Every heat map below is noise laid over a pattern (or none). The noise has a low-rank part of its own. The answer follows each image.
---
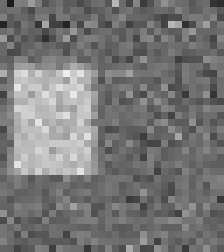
one block
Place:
middle left
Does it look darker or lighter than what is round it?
lighter
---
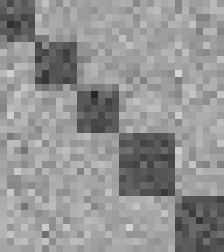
blocks along the diagonal
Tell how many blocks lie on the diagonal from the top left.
5
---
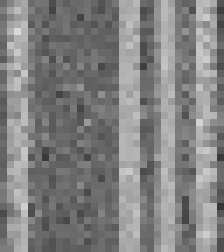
bands of columns
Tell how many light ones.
4
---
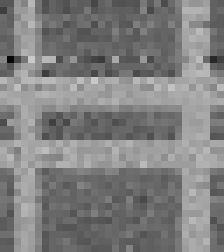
bands of rows crossing bands of columns
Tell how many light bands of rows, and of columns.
2 and 2
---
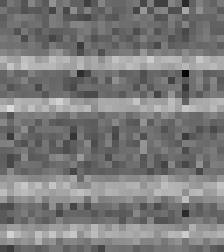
bands of rows
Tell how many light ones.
4
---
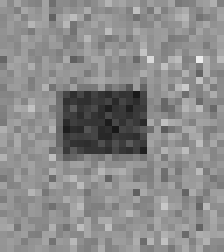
one block
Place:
centre
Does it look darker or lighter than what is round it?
darker
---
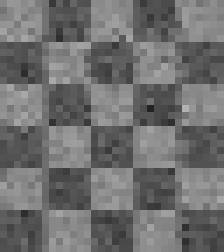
a checkerboard
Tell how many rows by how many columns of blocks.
6 by 5
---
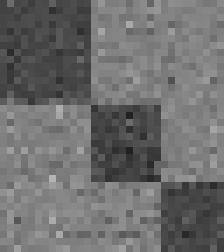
blocks along the diagonal
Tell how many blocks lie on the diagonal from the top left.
3
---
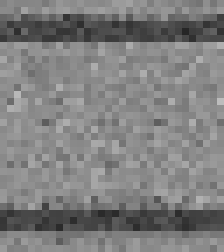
bands of rows
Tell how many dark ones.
2
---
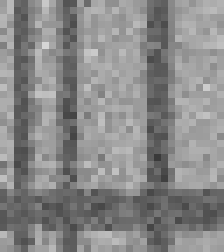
bands of rows crossing bands of columns
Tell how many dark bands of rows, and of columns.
1 and 3
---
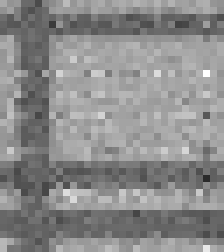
bands of rows crossing bands of columns
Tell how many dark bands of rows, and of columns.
3 and 1
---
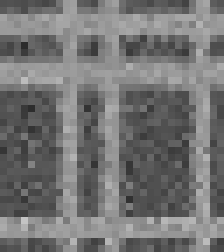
bands of rows crossing bands of columns
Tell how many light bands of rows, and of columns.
3 and 3
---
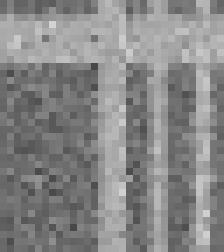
bands of rows crossing bands of columns
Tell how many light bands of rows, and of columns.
1 and 3
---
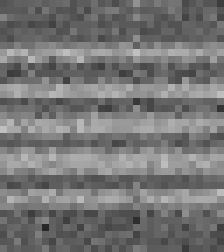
bands of rows
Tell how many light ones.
5
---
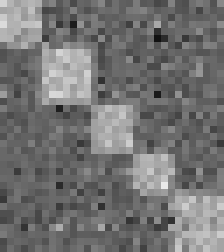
blocks along the diagonal
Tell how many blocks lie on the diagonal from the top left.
5
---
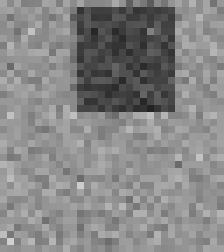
one block
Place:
top middle
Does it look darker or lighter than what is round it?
darker
